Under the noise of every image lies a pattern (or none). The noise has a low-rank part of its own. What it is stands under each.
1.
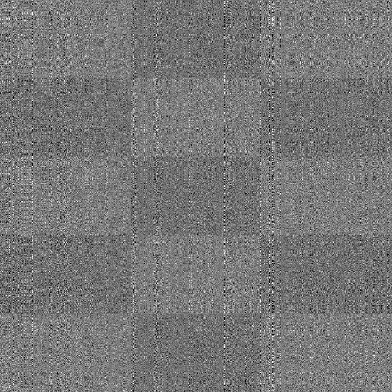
a checkerboard
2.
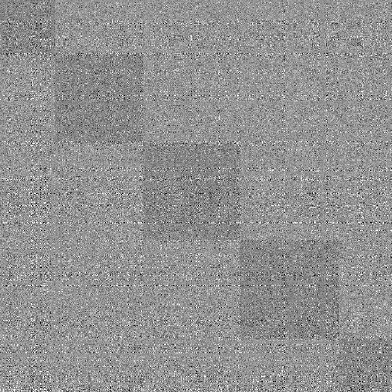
blocks along the diagonal
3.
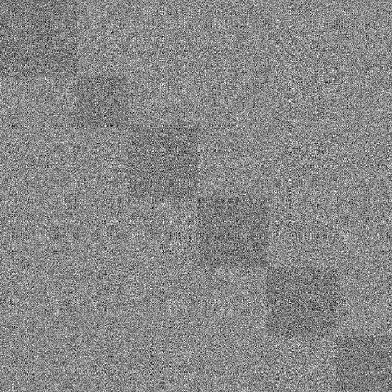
blocks along the diagonal
